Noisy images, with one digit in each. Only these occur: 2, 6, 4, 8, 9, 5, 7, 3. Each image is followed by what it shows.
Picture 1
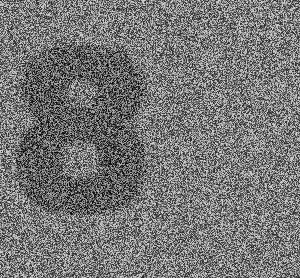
dark 8
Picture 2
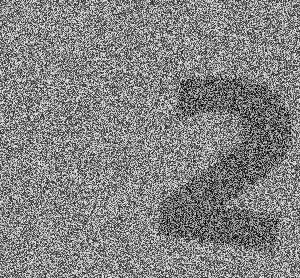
dark 2
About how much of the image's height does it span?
two thirds
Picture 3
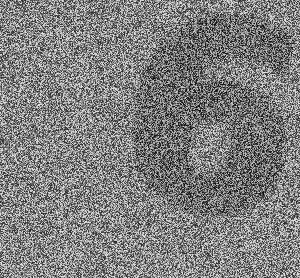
dark 6
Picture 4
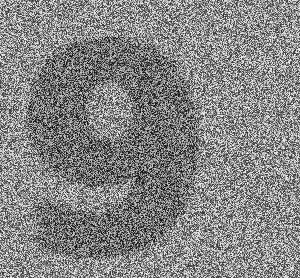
dark 9
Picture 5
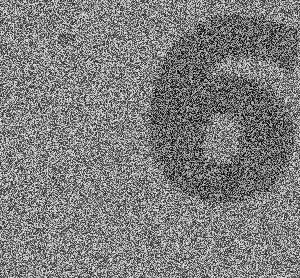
dark 6
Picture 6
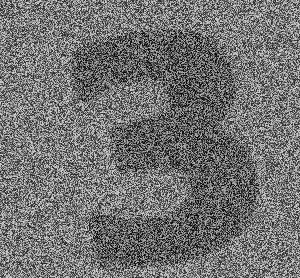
dark 3
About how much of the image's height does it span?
nearly all
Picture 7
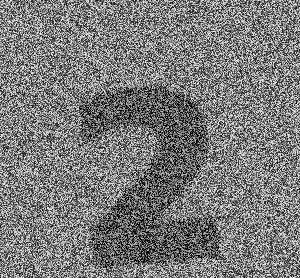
dark 2
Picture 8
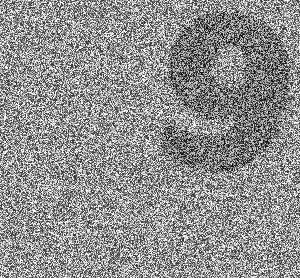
dark 9
